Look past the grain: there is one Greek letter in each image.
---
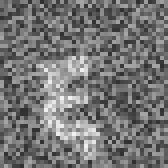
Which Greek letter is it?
xi
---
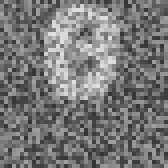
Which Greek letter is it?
theta
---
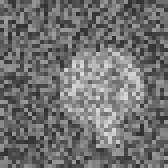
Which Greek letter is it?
phi
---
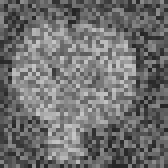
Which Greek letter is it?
phi
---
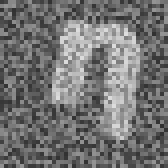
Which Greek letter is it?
eta
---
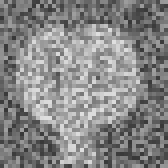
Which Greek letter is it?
phi
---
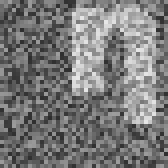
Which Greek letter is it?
eta
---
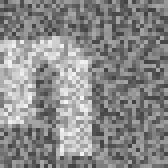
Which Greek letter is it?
eta
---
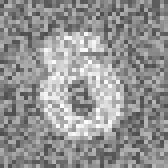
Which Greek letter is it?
delta
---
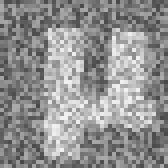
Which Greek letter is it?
mu
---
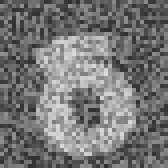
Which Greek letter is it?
delta
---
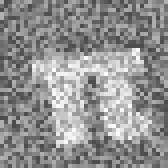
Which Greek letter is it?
pi
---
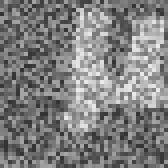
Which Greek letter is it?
mu
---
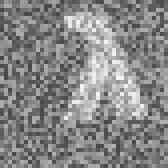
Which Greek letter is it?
lambda
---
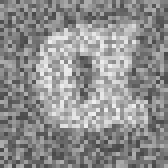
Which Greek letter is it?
alpha
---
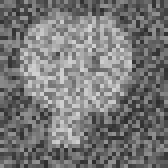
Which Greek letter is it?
phi
